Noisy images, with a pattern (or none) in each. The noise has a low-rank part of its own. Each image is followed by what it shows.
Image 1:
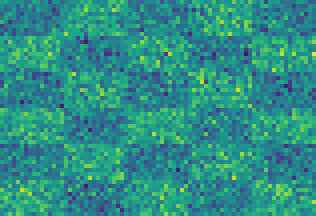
a checkerboard
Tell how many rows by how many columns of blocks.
6 by 5
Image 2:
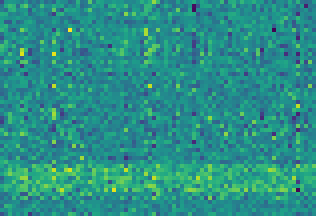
one band of rows
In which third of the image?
bottom
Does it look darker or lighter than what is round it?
lighter
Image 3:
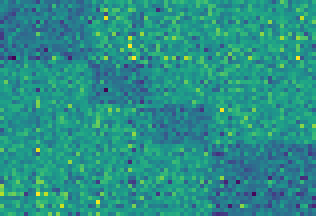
blocks along the diagonal
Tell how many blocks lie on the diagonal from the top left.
4
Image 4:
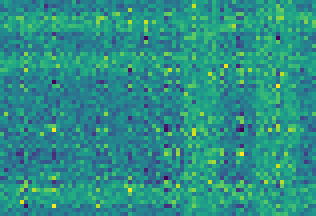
bands of rows crossing bands of columns
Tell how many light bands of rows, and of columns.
3 and 2
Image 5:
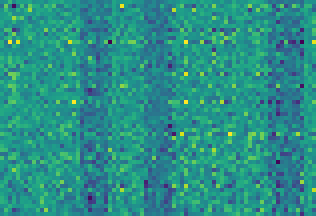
bands of columns
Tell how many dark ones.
3
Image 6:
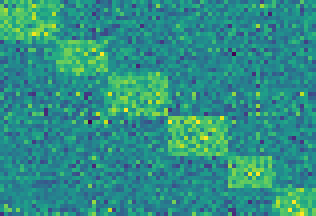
blocks along the diagonal
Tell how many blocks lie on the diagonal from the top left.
6
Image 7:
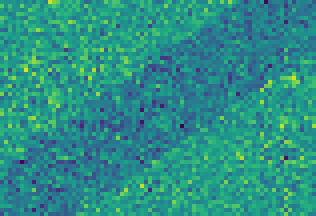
a diagonal band
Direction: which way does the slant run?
bottom left to top right
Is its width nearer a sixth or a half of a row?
a half
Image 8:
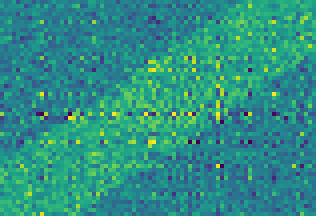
a diagonal band
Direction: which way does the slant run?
bottom left to top right
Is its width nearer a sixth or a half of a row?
a half
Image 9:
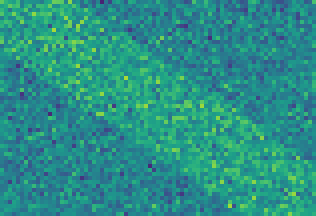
a diagonal band
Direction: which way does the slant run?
top left to bottom right
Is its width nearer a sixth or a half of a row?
a half
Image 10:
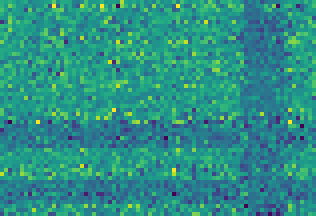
bands of rows crossing bands of columns
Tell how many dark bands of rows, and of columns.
2 and 1
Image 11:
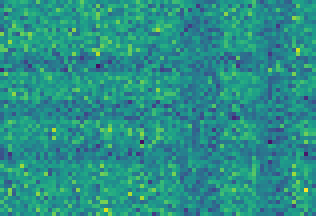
bands of rows crossing bands of columns
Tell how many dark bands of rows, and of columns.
3 and 2
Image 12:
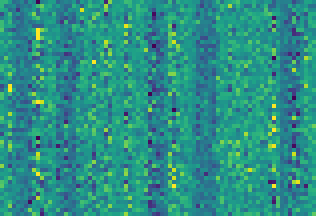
bands of columns
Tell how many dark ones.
5
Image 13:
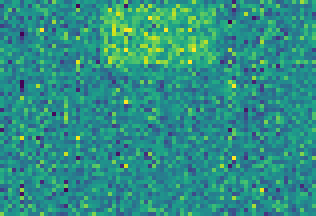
one block
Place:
top middle
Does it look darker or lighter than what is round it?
lighter
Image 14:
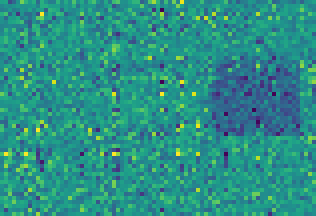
one block
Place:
middle right
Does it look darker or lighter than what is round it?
darker
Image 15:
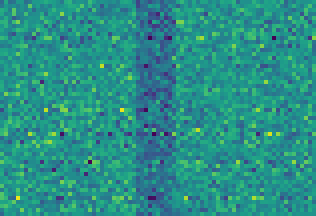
one band of columns
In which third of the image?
middle
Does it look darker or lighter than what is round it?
darker
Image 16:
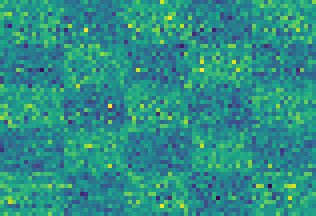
a checkerboard
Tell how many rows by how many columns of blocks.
5 by 5
